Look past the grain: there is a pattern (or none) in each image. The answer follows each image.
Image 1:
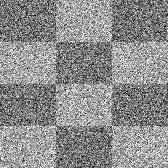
a checkerboard
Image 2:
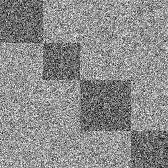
blocks along the diagonal
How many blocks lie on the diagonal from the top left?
4
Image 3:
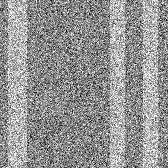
bands of columns
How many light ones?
3
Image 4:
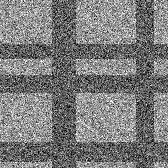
bands of rows crossing bands of columns
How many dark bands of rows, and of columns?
3 and 2
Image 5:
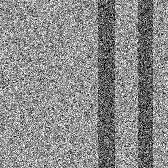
bands of columns
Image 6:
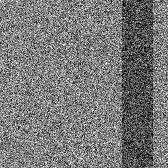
one band of columns
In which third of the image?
right
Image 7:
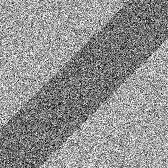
a diagonal band
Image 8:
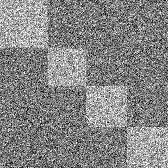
blocks along the diagonal
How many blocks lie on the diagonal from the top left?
4
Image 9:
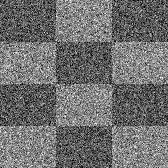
a checkerboard
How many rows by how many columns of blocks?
4 by 3
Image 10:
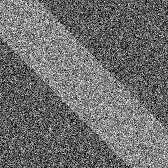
a diagonal band
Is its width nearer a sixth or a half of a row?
a half
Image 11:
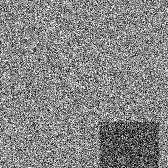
one block
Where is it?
bottom right
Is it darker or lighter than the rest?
darker
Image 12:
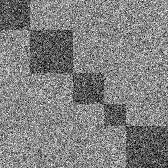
blocks along the diagonal
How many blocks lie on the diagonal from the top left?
5
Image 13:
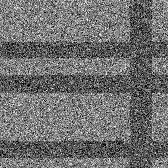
bands of rows crossing bands of columns
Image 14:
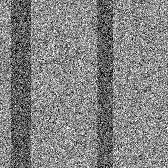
bands of columns
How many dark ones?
2
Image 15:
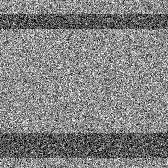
bands of rows
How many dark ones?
2
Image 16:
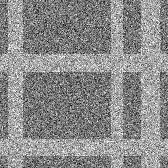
bands of rows crossing bands of columns
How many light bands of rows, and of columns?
2 and 3
